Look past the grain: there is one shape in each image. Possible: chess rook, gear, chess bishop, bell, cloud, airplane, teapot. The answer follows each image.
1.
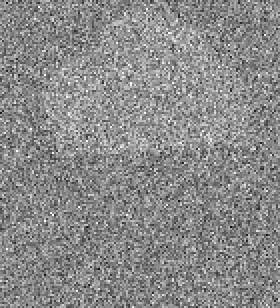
cloud
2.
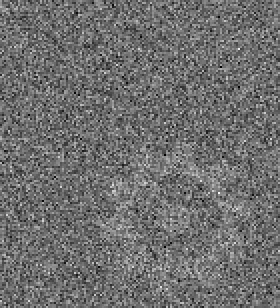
gear
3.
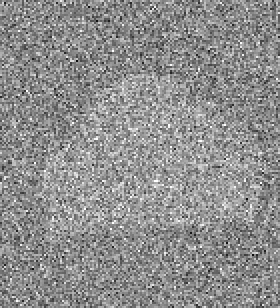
cloud
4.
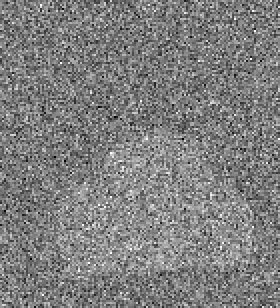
cloud
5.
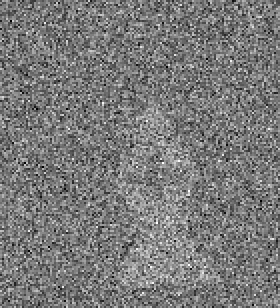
chess bishop
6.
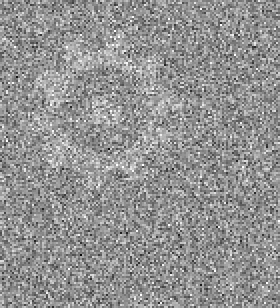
gear
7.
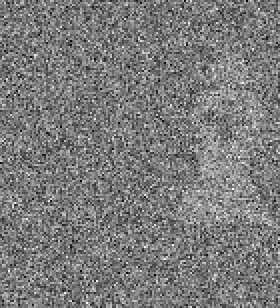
chess bishop
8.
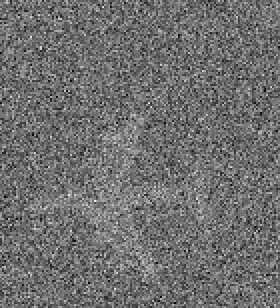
airplane
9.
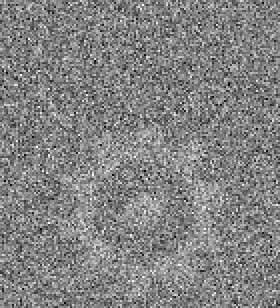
gear
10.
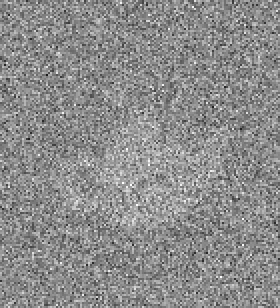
teapot
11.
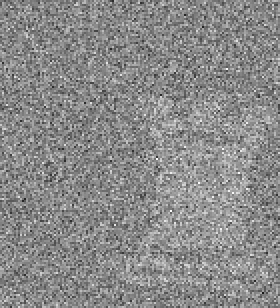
chess rook
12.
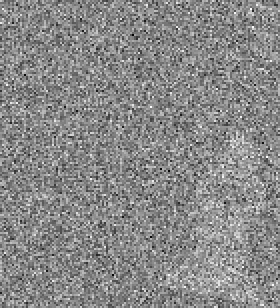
chess bishop
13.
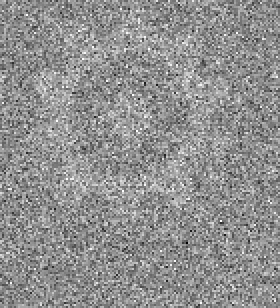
gear
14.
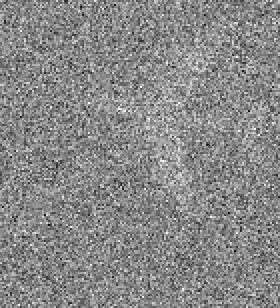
airplane
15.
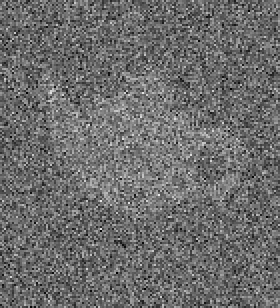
teapot
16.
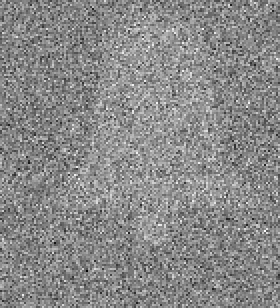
bell
